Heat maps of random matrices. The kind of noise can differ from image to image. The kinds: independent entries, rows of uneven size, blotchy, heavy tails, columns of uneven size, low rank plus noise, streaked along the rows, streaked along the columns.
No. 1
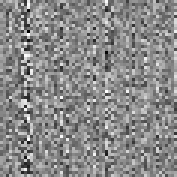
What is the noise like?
columns of uneven size
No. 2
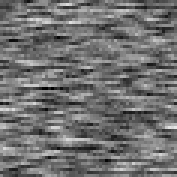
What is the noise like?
streaked along the rows
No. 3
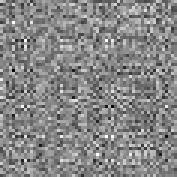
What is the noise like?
low rank plus noise
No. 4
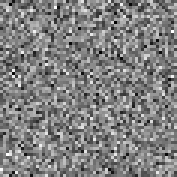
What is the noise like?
independent entries
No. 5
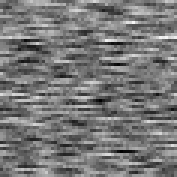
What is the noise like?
streaked along the rows
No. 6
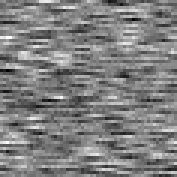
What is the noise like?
streaked along the rows
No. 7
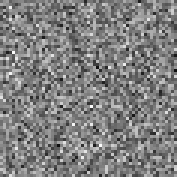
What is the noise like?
independent entries
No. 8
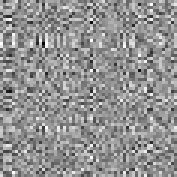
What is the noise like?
low rank plus noise
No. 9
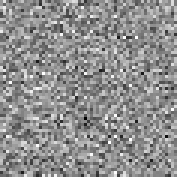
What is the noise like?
low rank plus noise
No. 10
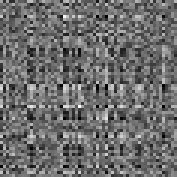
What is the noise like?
low rank plus noise
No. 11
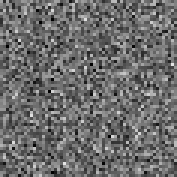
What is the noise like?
independent entries
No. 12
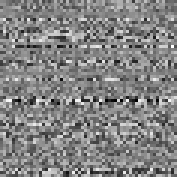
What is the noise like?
rows of uneven size
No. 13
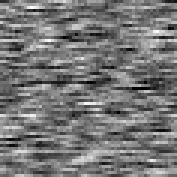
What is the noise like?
streaked along the rows
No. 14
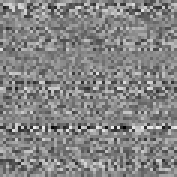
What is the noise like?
rows of uneven size
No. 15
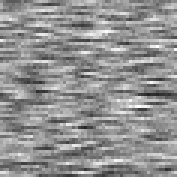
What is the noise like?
streaked along the rows
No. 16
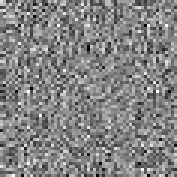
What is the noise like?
low rank plus noise
